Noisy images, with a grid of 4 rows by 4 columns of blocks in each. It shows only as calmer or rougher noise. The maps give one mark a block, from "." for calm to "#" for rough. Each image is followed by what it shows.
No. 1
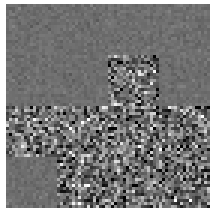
....
..#.
####
.###
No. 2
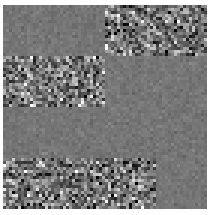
..##
##..
....
###.
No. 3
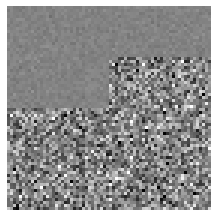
....
..##
####
####
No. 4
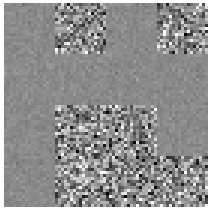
.#.#
....
.##.
.###
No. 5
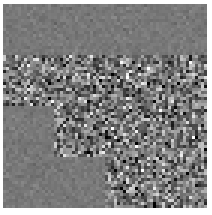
....
####
.###
..##
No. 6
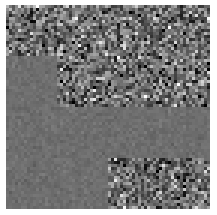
####
.###
....
..##
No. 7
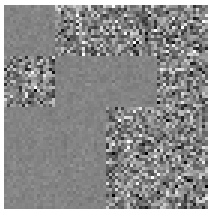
.###
#..#
..##
..##
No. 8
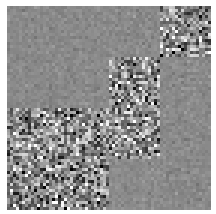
...#
..#.
###.
##..
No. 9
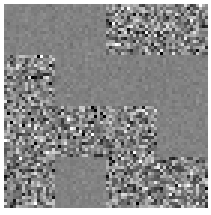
..##
#...
###.
#.##
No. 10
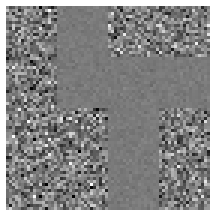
#.##
#...
##.#
##.#
